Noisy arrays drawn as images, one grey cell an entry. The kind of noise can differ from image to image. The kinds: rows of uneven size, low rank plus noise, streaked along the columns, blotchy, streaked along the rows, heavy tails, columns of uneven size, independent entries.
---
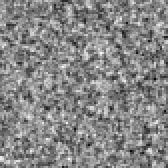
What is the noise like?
blotchy
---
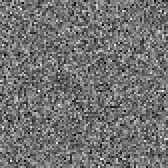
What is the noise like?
independent entries
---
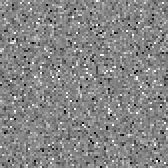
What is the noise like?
heavy tails
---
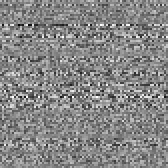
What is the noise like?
rows of uneven size
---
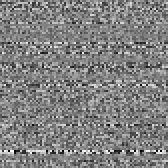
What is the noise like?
rows of uneven size
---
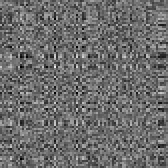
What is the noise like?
low rank plus noise
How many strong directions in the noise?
one
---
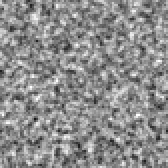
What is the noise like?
blotchy
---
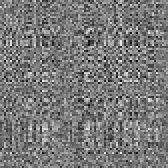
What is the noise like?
low rank plus noise
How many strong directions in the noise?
two
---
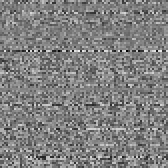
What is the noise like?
rows of uneven size
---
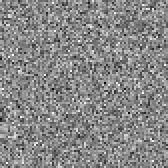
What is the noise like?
independent entries
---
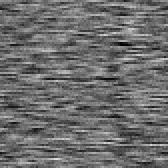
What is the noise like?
streaked along the rows
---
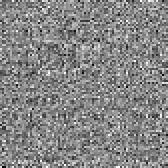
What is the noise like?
low rank plus noise
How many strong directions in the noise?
five to eight
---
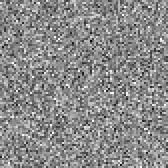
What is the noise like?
independent entries
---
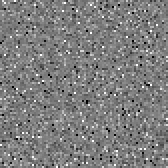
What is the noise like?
heavy tails
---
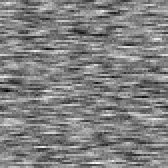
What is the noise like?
streaked along the rows
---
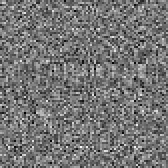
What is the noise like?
low rank plus noise
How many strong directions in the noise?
five to eight
